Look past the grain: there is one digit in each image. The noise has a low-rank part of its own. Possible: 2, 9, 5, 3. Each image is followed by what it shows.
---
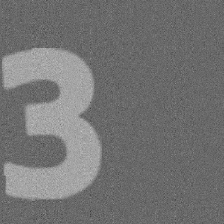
3
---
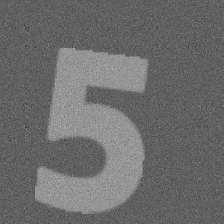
5
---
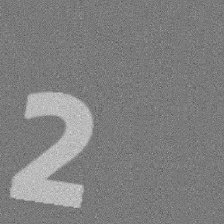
2
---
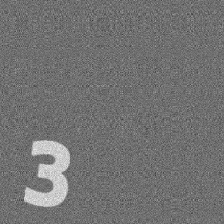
3
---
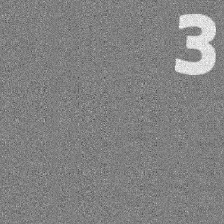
3
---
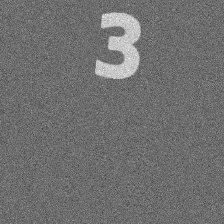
3
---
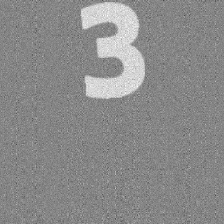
3
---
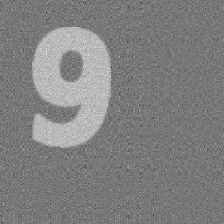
9
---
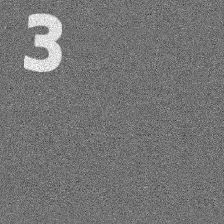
3
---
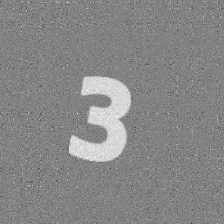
3
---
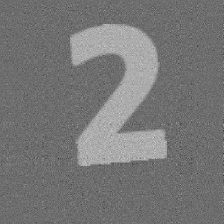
2
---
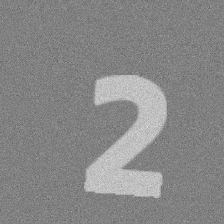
2
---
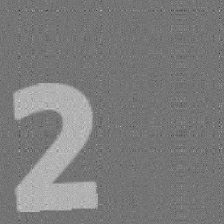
2
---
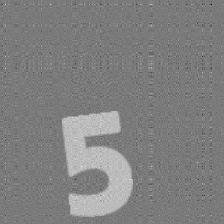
5
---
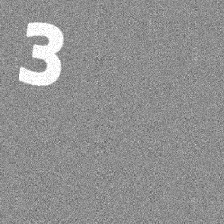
3
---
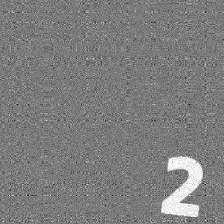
2
